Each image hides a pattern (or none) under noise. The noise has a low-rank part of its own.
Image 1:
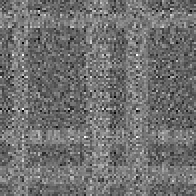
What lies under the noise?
bands of rows crossing bands of columns
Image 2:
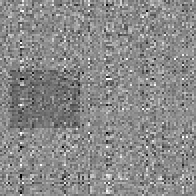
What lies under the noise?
one block
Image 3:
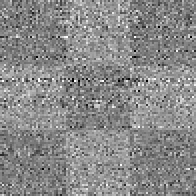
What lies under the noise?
a checkerboard
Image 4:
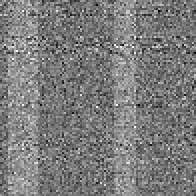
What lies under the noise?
bands of columns
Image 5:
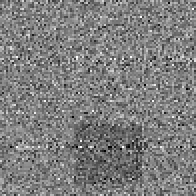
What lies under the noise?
one block
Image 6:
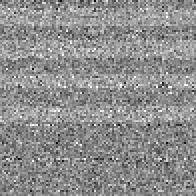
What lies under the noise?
bands of rows
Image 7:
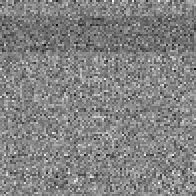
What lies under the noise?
one band of rows
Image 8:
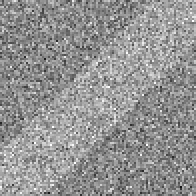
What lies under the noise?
a diagonal band
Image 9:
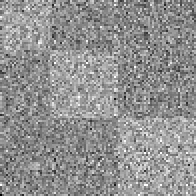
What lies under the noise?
blocks along the diagonal
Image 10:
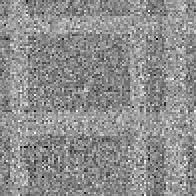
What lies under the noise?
bands of rows crossing bands of columns
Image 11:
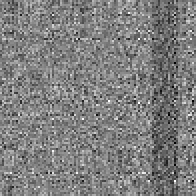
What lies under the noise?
one band of columns
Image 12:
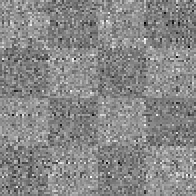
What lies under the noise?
a checkerboard
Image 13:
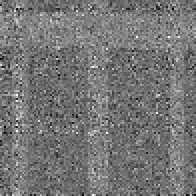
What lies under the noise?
bands of rows crossing bands of columns
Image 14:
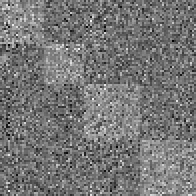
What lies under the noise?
blocks along the diagonal
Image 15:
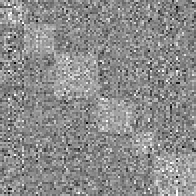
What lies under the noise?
blocks along the diagonal
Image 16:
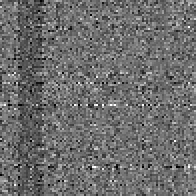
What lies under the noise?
one band of columns
